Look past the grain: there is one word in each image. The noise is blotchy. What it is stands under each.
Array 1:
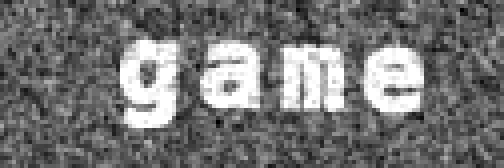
game
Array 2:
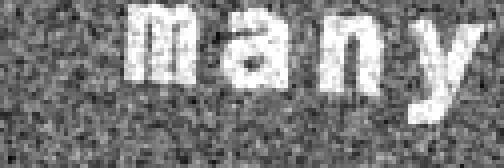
many
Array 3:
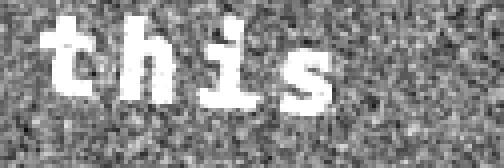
this
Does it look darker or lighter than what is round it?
lighter
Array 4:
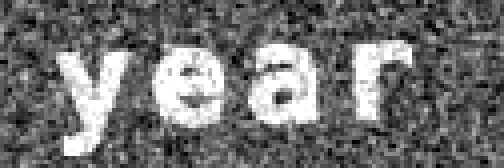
year
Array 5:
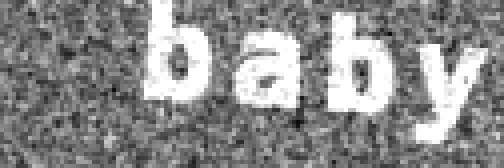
baby
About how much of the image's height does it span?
nearly all
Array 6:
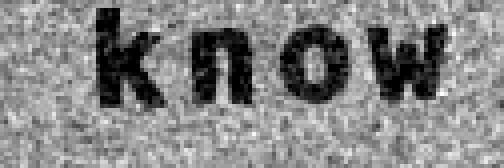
know
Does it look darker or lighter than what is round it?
darker
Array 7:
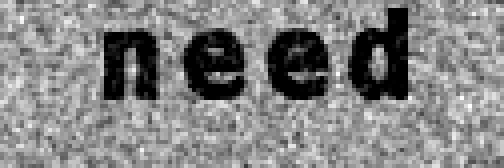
need
